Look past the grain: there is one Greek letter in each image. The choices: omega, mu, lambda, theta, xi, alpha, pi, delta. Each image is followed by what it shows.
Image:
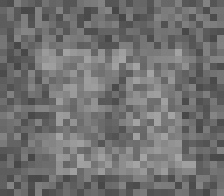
pi
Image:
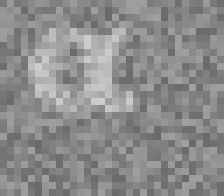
alpha
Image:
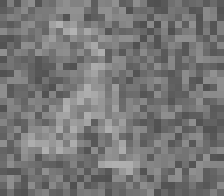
lambda
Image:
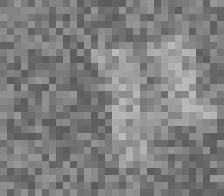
mu
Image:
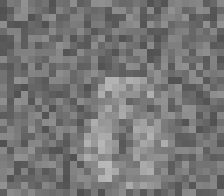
delta
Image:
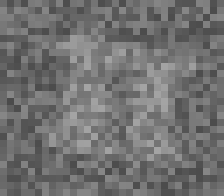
pi
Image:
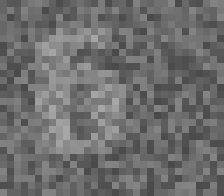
delta
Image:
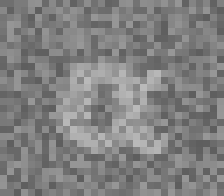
alpha
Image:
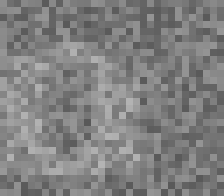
omega
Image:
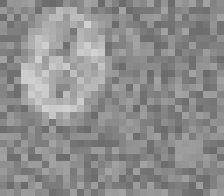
theta
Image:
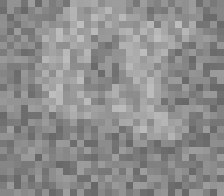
alpha
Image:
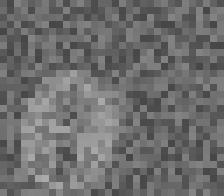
theta
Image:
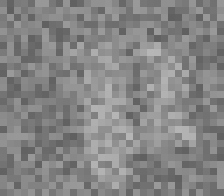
mu
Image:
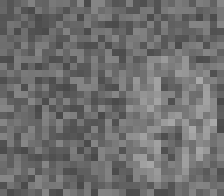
theta
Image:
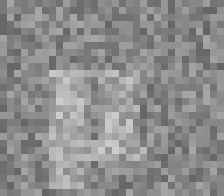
mu
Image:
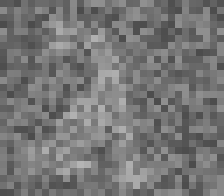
lambda
